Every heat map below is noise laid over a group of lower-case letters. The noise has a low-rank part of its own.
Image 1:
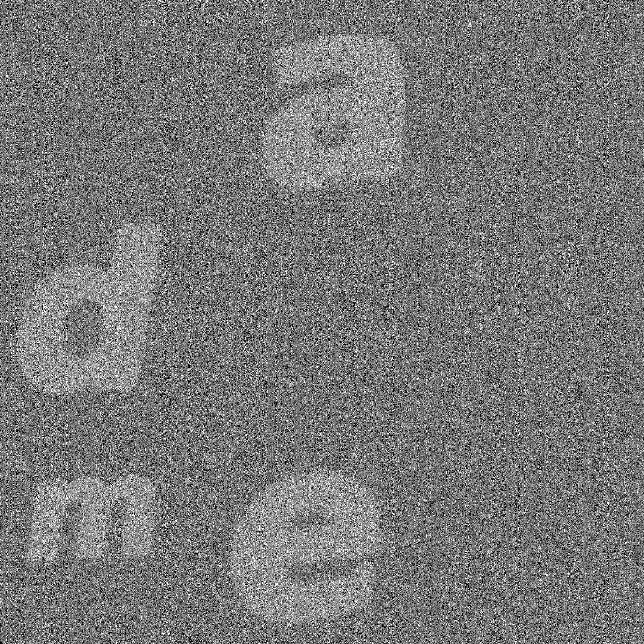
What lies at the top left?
nothing
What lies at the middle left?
d
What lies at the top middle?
a
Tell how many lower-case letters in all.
4
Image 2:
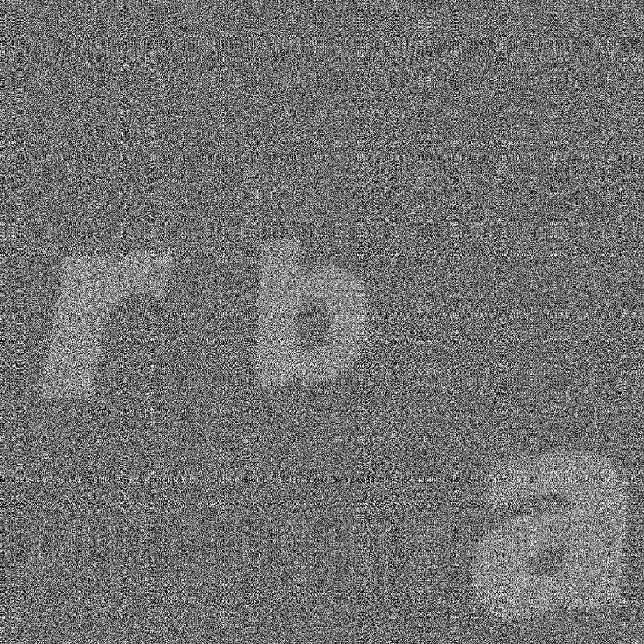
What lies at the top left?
nothing
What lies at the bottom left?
nothing
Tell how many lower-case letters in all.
3
